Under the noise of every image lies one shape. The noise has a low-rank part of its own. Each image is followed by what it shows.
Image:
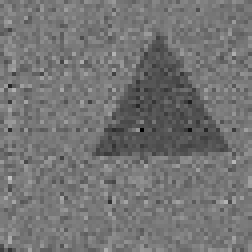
dark triangle
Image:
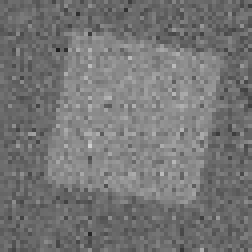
light square
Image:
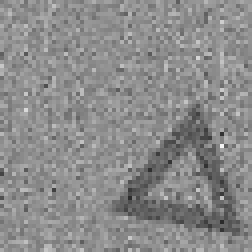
dark triangle frame
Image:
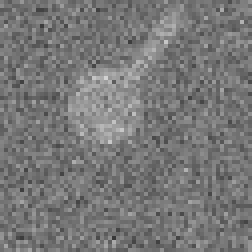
light lollipop
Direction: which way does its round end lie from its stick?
down and left
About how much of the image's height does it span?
half
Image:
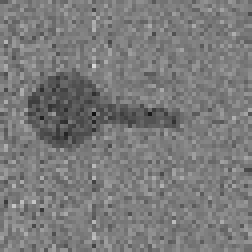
dark lollipop
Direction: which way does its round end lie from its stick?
left
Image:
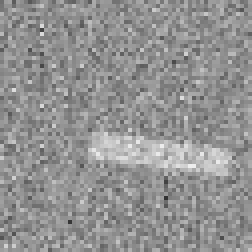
light bar
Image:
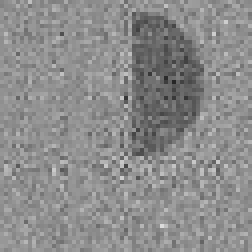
dark half disc
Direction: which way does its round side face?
right
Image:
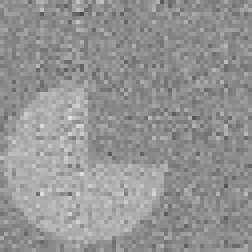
light disc with a wedge cut out
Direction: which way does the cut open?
up and right
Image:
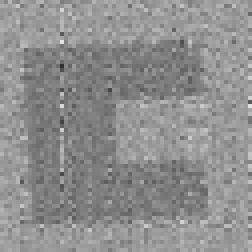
dark square with a notch
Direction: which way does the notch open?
right
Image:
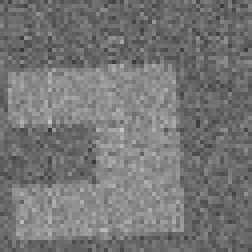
light square with a notch
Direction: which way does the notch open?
left
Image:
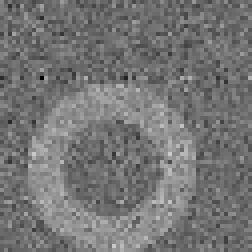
light ring
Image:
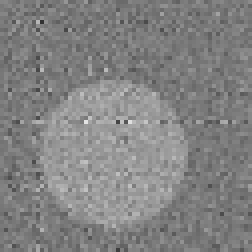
light disc
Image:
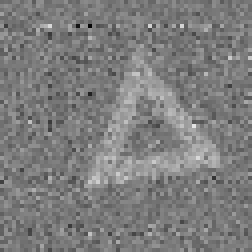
light triangle frame
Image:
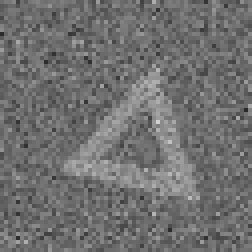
light triangle frame
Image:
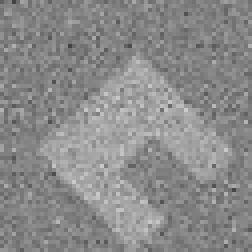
light square with a notch
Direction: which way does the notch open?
down and right
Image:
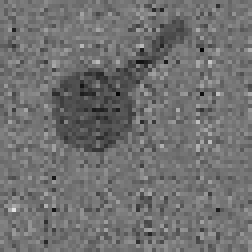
dark lollipop
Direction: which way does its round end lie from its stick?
down and left
